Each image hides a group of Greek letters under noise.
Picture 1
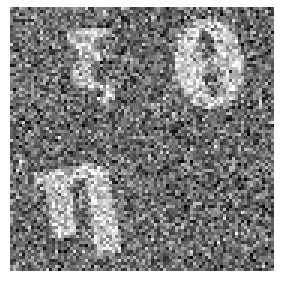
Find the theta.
top right
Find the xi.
top left
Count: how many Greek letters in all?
3
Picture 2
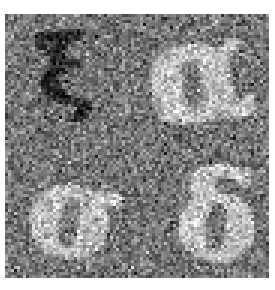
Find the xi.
top left
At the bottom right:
delta
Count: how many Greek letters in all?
4
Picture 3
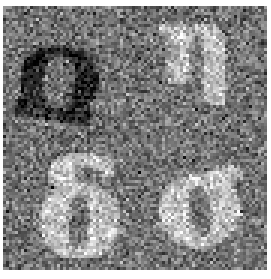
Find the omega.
top left
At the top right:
eta
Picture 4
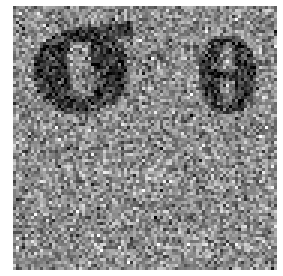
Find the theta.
top right
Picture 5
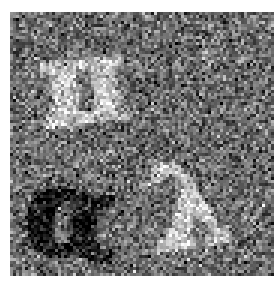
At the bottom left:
alpha
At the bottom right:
lambda
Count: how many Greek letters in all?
3
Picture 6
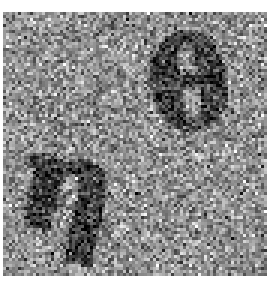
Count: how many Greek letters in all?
2
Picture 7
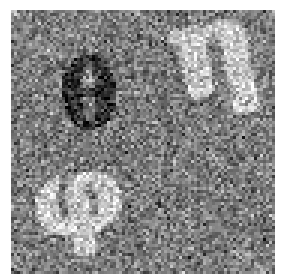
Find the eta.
top right
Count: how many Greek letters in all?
3
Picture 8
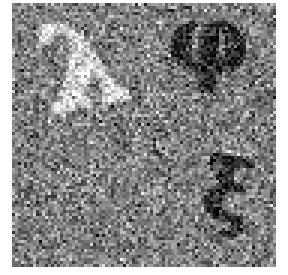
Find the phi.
top right
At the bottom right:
xi
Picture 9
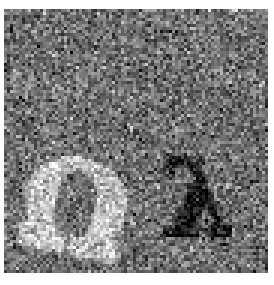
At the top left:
nothing
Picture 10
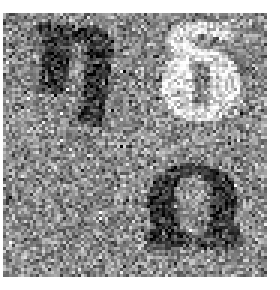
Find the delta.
top right
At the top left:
eta
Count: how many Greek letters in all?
3
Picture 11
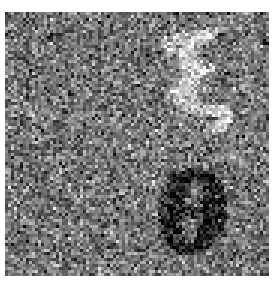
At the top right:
xi
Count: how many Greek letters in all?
2
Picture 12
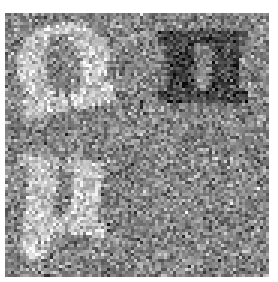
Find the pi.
top right
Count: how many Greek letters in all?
3
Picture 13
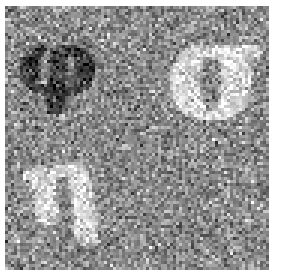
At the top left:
phi
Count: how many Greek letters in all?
3
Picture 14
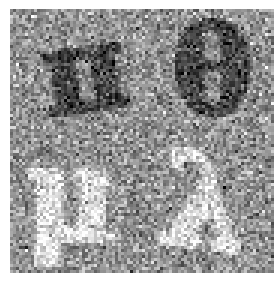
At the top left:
pi
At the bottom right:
lambda
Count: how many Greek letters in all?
4
